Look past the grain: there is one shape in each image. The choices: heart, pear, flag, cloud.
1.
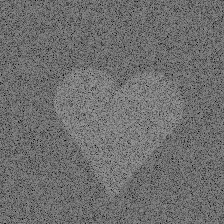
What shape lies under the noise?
heart
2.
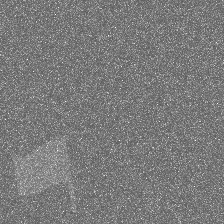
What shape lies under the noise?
flag
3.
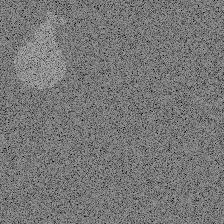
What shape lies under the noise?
pear
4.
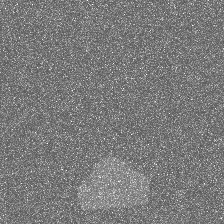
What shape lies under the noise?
cloud
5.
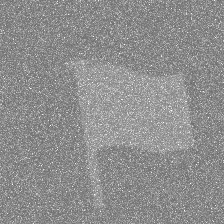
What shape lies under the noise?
flag
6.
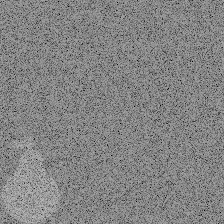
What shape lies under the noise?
pear
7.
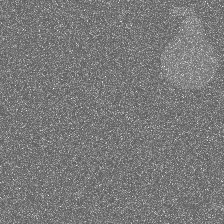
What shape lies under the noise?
pear
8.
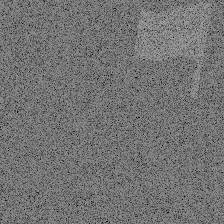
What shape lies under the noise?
flag
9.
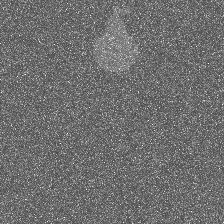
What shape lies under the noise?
pear
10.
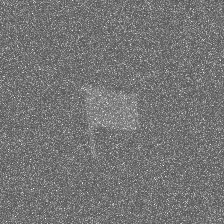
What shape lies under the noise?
flag
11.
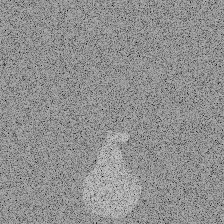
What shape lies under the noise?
pear
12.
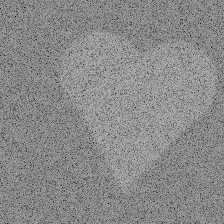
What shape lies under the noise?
heart
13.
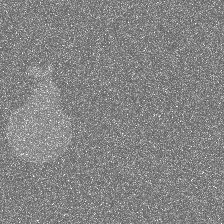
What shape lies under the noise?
pear
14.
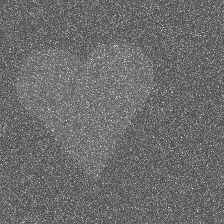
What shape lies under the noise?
heart
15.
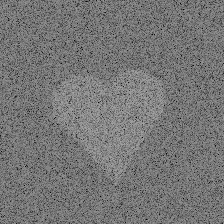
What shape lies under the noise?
heart
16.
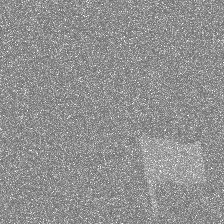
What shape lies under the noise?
flag
